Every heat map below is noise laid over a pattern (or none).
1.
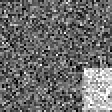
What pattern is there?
one block
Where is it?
bottom right
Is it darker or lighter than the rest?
lighter
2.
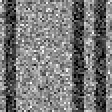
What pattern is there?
bands of columns
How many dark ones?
3
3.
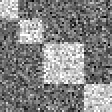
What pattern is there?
blocks along the diagonal
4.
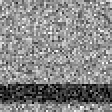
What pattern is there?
one band of rows
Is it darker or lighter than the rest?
darker
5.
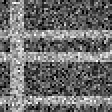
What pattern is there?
bands of rows crossing bands of columns
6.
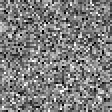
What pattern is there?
only noise
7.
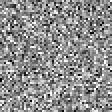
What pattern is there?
only noise
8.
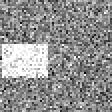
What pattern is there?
one block
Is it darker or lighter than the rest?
lighter
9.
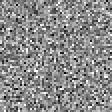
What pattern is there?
only noise
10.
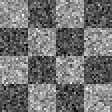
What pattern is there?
a checkerboard
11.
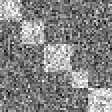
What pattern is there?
blocks along the diagonal
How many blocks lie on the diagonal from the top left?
5
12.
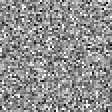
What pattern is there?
only noise
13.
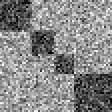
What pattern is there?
blocks along the diagonal
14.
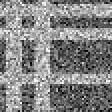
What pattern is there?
bands of rows crossing bands of columns
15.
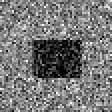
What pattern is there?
one block
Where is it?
centre
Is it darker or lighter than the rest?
darker
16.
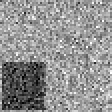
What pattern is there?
one block
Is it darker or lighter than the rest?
darker
